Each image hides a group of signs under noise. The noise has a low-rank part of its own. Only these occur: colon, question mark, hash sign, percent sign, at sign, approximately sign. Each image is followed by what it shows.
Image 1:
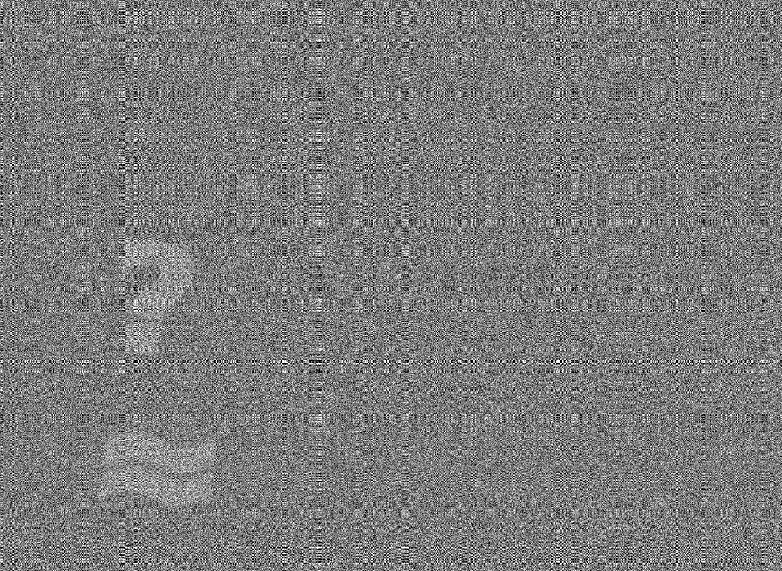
middle left: question mark; bottom left: approximately sign
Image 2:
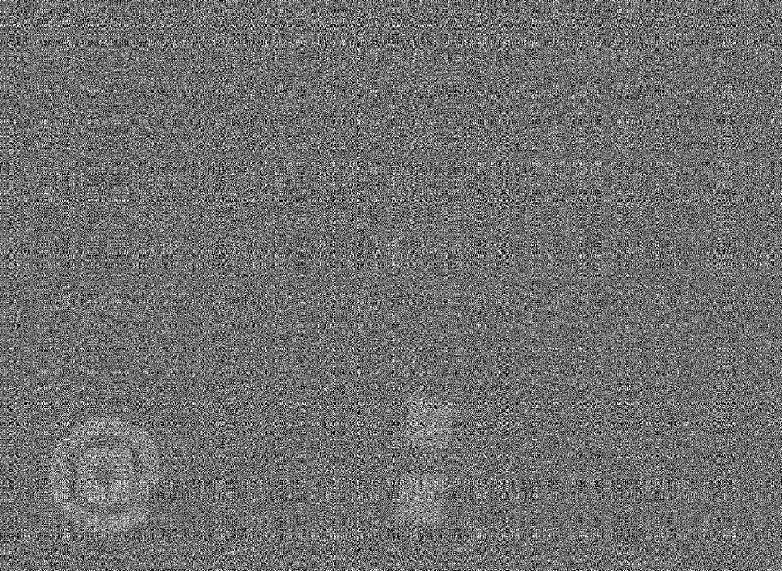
bottom left: at sign; bottom middle: colon
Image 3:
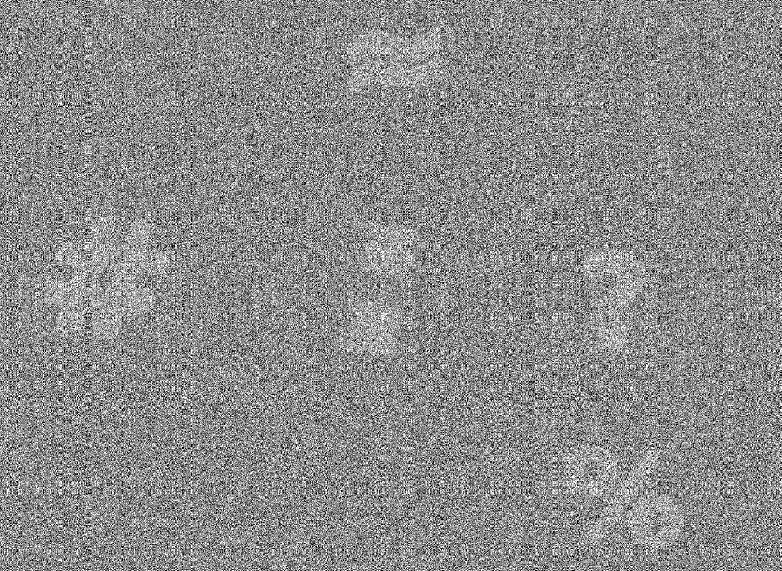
top middle: approximately sign; middle left: hash sign; centre: colon; middle right: question mark; bottom right: percent sign
